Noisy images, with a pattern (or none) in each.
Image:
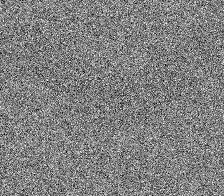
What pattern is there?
a wavy band
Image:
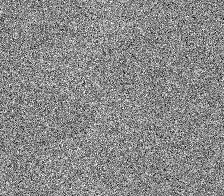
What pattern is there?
a wavy band
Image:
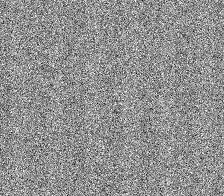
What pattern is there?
vertical stripes
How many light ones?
6
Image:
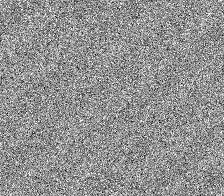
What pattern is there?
diagonal stripes
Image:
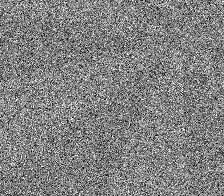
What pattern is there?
spokes from one point
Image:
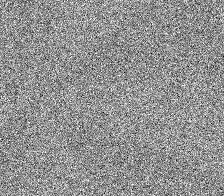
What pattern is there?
spokes from one point
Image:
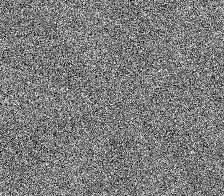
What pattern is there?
spokes from one point
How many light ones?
6
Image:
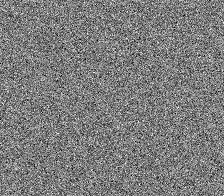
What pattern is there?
only noise
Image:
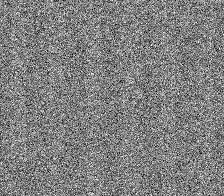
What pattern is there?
vertical stripes
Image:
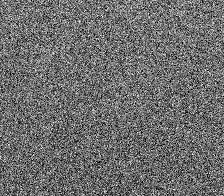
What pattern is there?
a smooth slope
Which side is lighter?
top
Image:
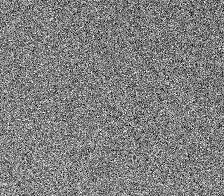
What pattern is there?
a smooth slope
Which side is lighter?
bottom left
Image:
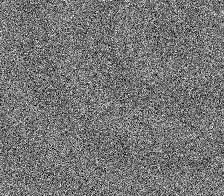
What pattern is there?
rings round one point
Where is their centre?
top right
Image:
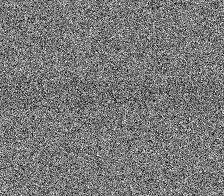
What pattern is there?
one horizontal stripe
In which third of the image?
middle
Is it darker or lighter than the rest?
darker
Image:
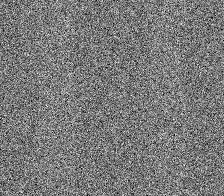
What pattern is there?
vertical stripes
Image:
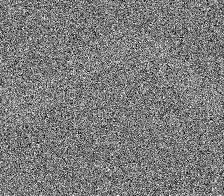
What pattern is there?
a wavy band
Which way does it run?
left to right
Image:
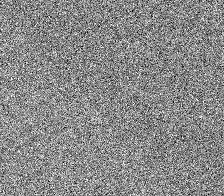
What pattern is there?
a sharp edge
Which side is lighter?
bottom left
